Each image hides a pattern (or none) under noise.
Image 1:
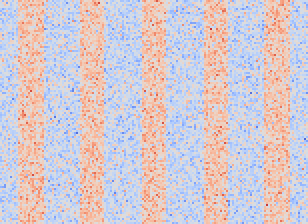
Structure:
vertical stripes
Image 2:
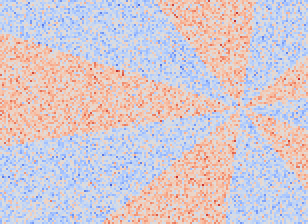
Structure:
spokes from one point
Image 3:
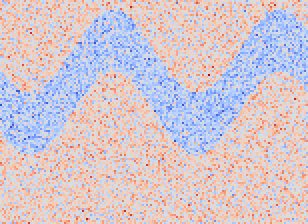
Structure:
a wavy band
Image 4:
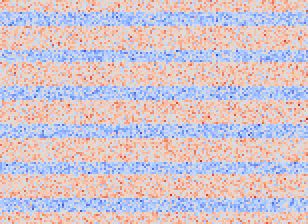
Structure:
horizontal stripes
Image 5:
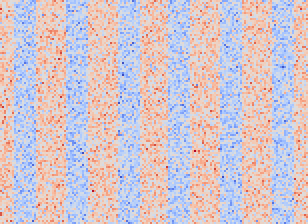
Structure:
vertical stripes
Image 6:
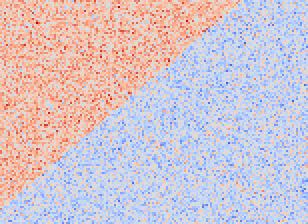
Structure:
a sharp edge
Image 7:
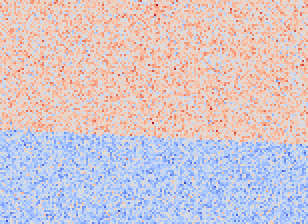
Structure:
a sharp edge
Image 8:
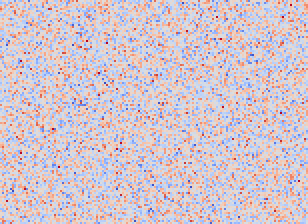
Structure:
only noise
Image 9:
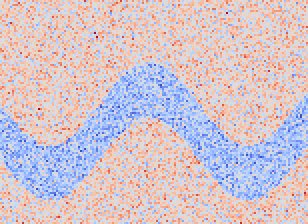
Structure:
a wavy band
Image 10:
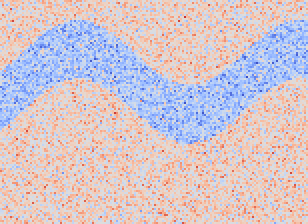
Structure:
a wavy band
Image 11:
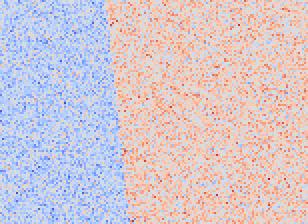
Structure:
a sharp edge
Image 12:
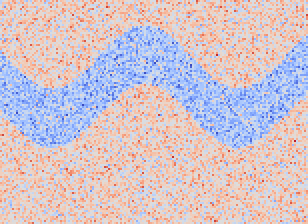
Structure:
a wavy band
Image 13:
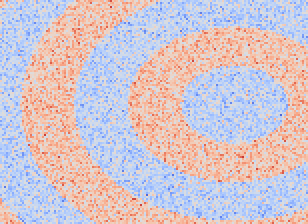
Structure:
rings round one point
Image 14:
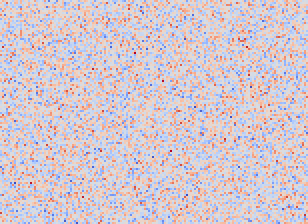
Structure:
only noise
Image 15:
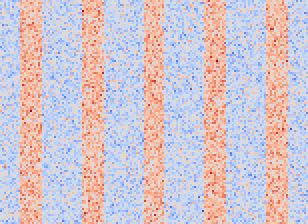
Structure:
vertical stripes
